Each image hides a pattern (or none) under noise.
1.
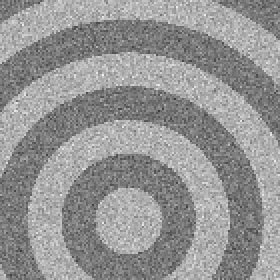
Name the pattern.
rings round one point
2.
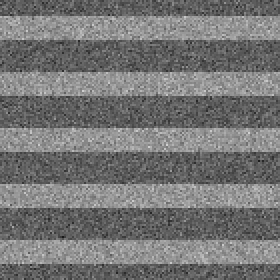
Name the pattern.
horizontal stripes
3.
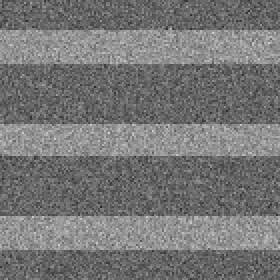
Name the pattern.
horizontal stripes
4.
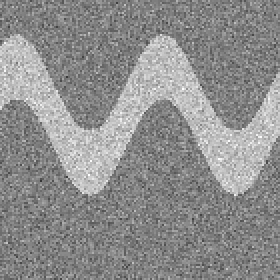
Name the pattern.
a wavy band
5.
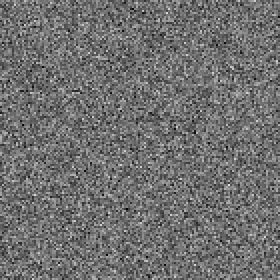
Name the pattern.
only noise
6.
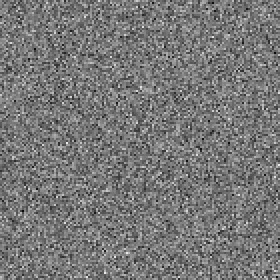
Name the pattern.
only noise
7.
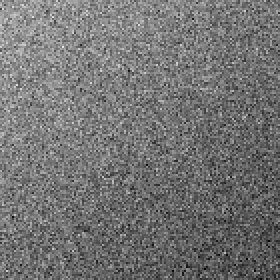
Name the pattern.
a smooth slope
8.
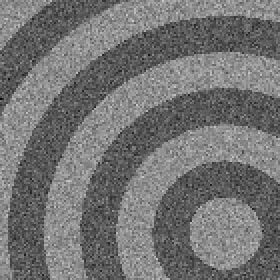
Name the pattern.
rings round one point
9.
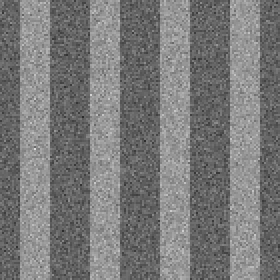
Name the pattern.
vertical stripes
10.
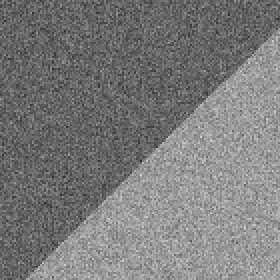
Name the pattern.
a sharp edge
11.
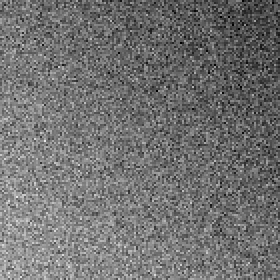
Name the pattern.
a smooth slope
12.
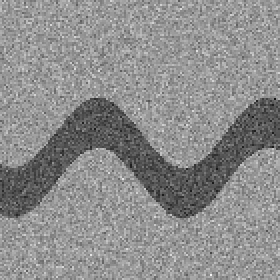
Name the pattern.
a wavy band
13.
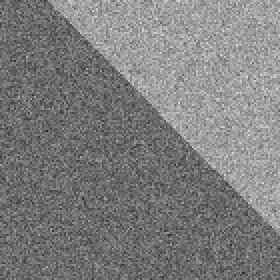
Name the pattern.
a sharp edge
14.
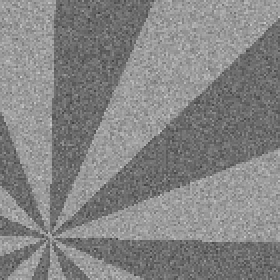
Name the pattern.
spokes from one point
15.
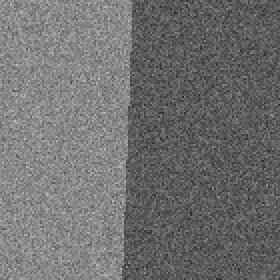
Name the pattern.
a sharp edge
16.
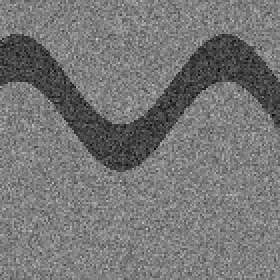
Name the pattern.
a wavy band
